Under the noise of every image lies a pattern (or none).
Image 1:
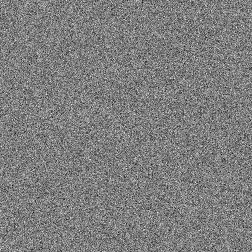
only noise
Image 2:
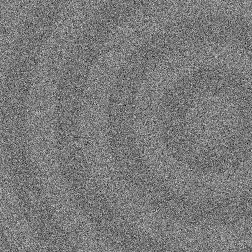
rings round one point
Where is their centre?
middle right
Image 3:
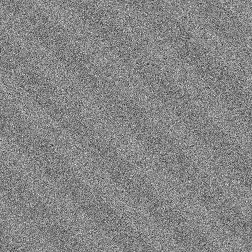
diagonal stripes
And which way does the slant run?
top left to bottom right
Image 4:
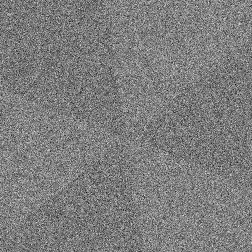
spokes from one point
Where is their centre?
centre
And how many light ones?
3
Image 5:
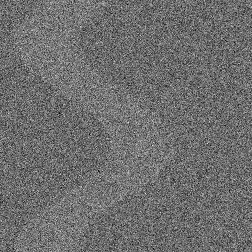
a wavy band
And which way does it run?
top to bottom
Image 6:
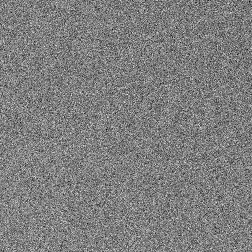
a smooth slope
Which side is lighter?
bottom left
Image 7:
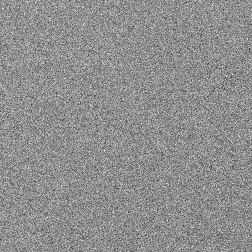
a smooth slope
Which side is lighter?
top left
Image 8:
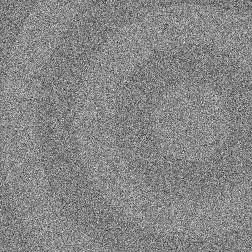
rings round one point
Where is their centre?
middle right
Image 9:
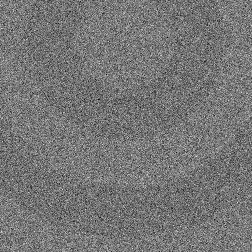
rings round one point
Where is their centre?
top middle
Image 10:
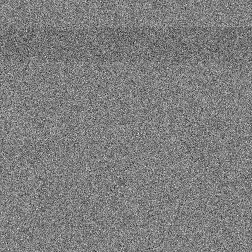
one horizontal stripe
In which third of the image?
top
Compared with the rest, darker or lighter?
darker
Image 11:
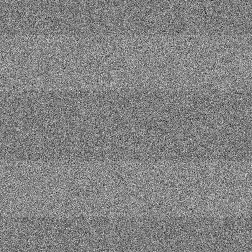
horizontal stripes
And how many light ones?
2
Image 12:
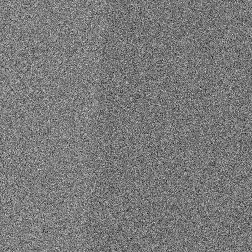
a sharp edge
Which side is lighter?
left
